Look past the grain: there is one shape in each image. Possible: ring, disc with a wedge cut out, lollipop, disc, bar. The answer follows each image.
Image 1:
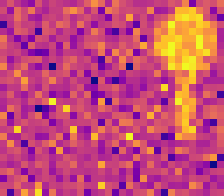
light lollipop
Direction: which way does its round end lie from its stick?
up
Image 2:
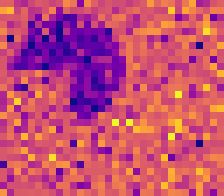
dark disc with a wedge cut out
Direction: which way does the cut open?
down and left
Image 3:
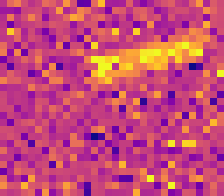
light bar
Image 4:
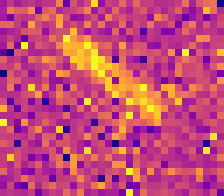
light bar
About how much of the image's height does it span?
half
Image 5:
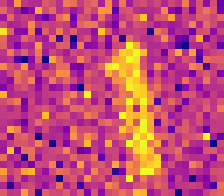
light bar
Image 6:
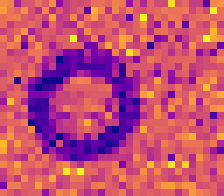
dark ring
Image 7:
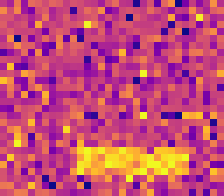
light bar
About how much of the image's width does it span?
half
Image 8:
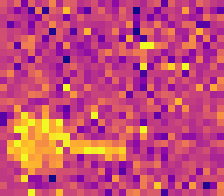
light lollipop
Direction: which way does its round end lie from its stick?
left
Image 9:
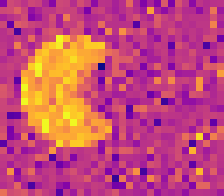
light disc with a wedge cut out
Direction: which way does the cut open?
right
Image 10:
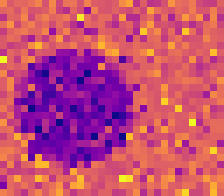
dark disc
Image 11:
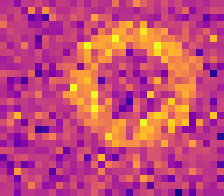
light ring
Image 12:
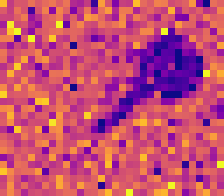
dark lollipop
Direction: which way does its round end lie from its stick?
up and right
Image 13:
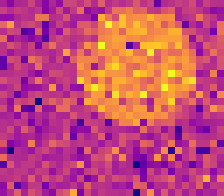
light disc
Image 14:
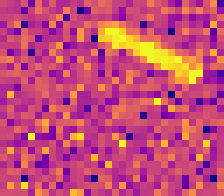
light bar
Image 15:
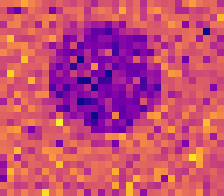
dark disc
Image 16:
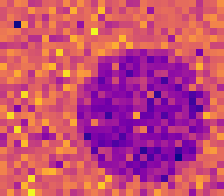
dark disc
